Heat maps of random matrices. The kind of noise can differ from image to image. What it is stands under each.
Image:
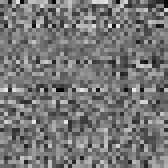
rows of uneven size
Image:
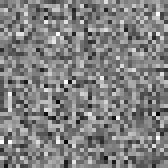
low rank plus noise
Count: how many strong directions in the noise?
five to eight
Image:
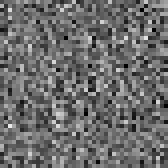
low rank plus noise
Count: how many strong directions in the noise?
five to eight
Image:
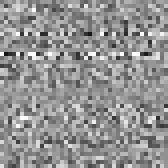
rows of uneven size
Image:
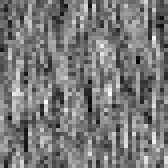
streaked along the columns
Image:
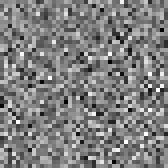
low rank plus noise
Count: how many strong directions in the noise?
five to eight
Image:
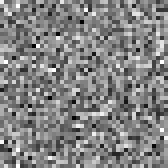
independent entries
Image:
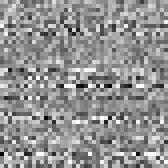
rows of uneven size
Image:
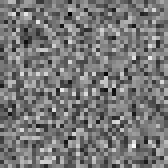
low rank plus noise
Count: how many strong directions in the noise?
five to eight
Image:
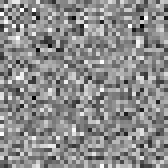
low rank plus noise
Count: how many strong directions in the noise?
two
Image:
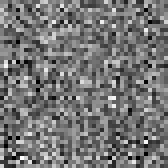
low rank plus noise
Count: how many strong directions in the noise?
five to eight
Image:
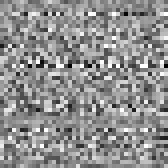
rows of uneven size
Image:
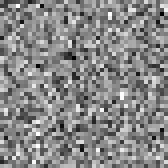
independent entries
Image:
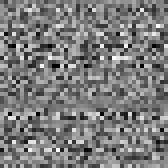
rows of uneven size
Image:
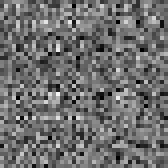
low rank plus noise
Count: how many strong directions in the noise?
two
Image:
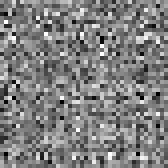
low rank plus noise
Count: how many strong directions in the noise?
three or four
